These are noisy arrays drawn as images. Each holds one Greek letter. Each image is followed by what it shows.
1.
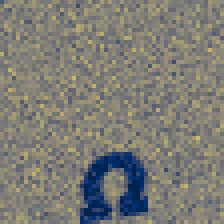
dark omega, bottom middle
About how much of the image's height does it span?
a third
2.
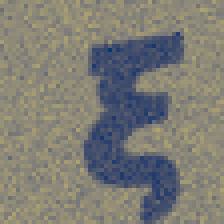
dark xi
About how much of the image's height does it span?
nearly all
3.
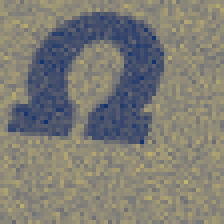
dark omega
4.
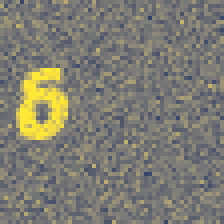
light delta, middle left
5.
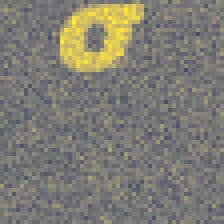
light sigma, top middle
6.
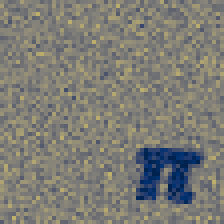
dark pi, bottom right
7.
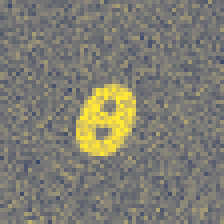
light theta, centre
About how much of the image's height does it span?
a third
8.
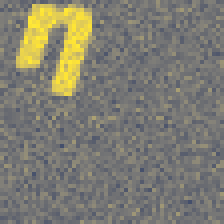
light eta, top left
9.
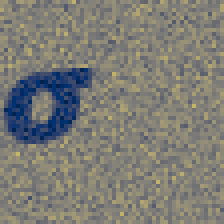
dark sigma, middle left
